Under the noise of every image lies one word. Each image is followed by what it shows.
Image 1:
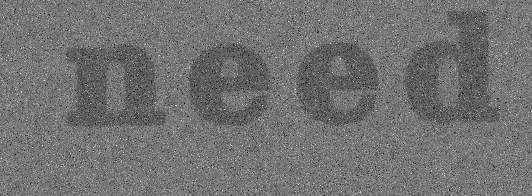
need
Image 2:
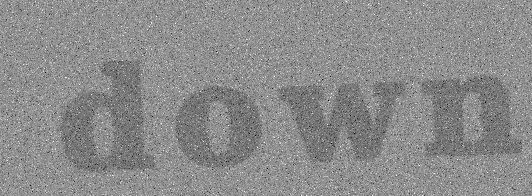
down
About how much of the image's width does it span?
nearly all
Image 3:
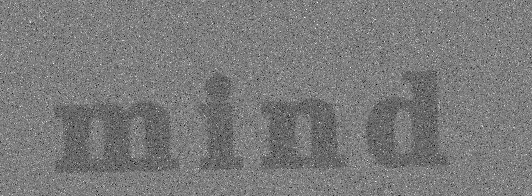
mind
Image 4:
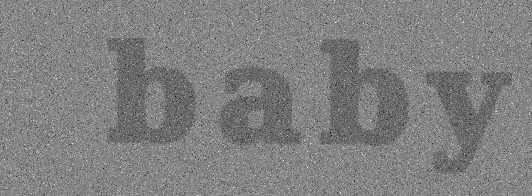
baby
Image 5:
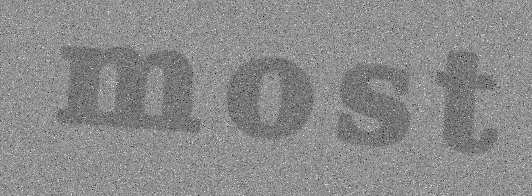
most
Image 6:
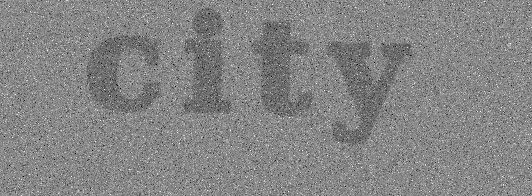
city
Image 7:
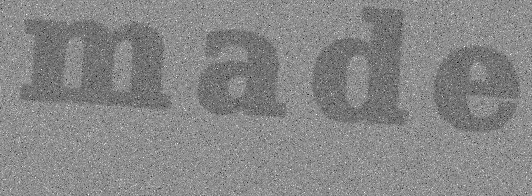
made
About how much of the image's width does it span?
nearly all
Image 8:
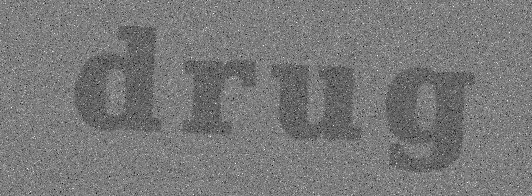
drug
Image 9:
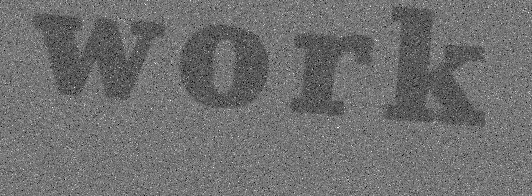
work
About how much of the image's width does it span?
nearly all
